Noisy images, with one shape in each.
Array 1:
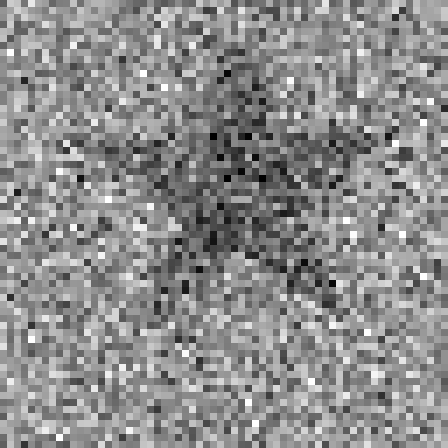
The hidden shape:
star
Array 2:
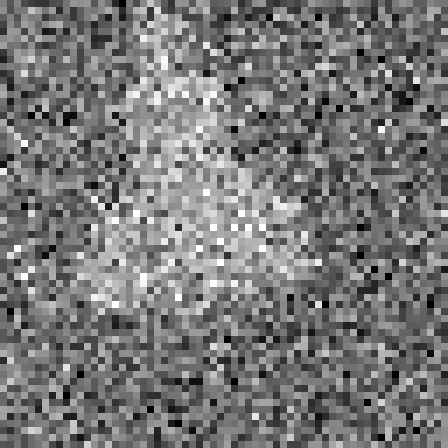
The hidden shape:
chess pawn
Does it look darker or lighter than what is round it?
lighter
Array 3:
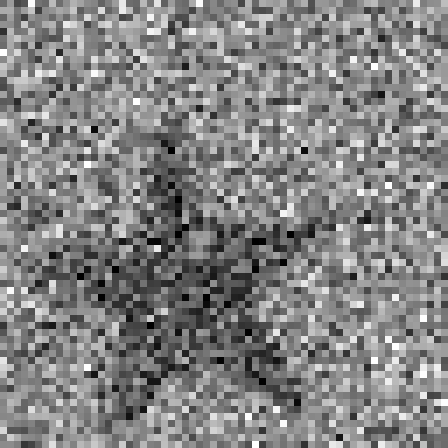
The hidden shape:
star
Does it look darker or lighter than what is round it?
darker
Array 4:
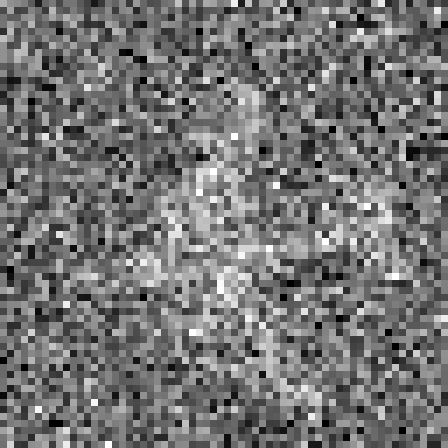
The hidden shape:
airplane
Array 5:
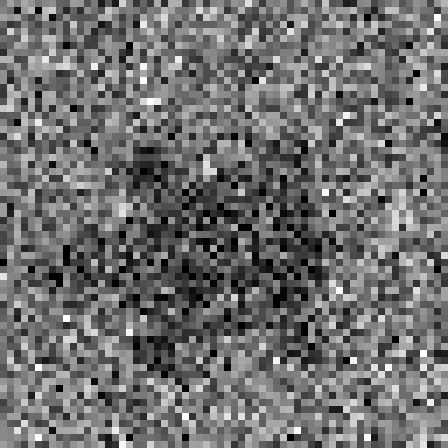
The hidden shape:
turtle
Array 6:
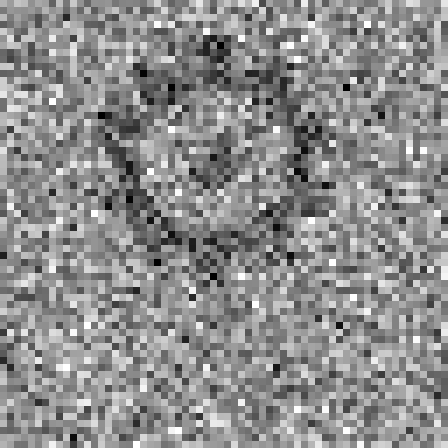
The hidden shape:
gear
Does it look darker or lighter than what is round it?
darker
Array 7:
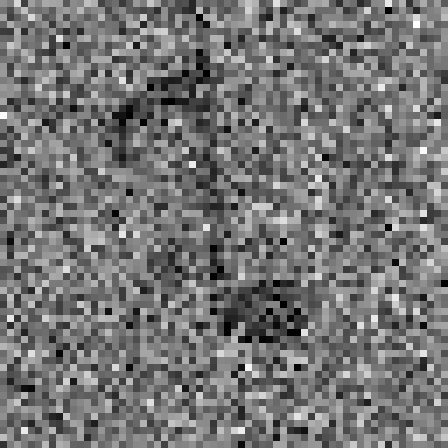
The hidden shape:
musical note
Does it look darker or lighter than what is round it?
darker
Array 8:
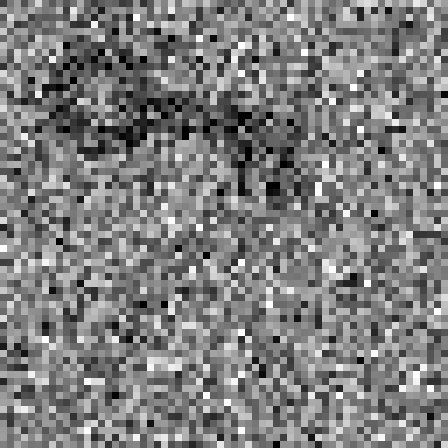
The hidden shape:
key
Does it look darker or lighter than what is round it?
darker
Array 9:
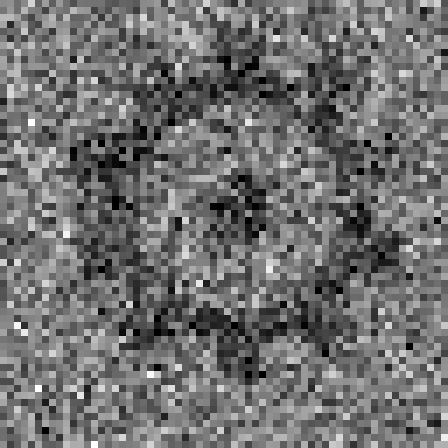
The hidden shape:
gear
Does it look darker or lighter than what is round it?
darker
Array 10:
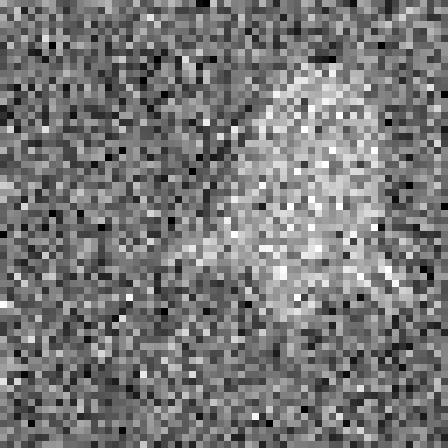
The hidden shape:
bell
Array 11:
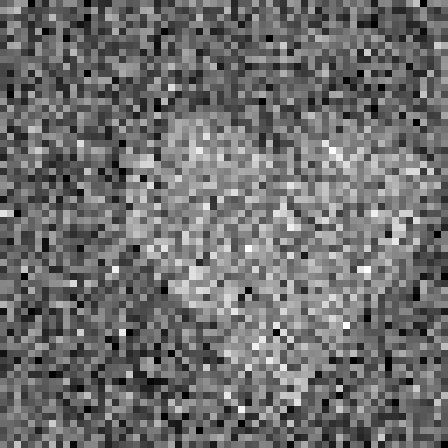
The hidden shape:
heart
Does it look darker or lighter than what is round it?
lighter
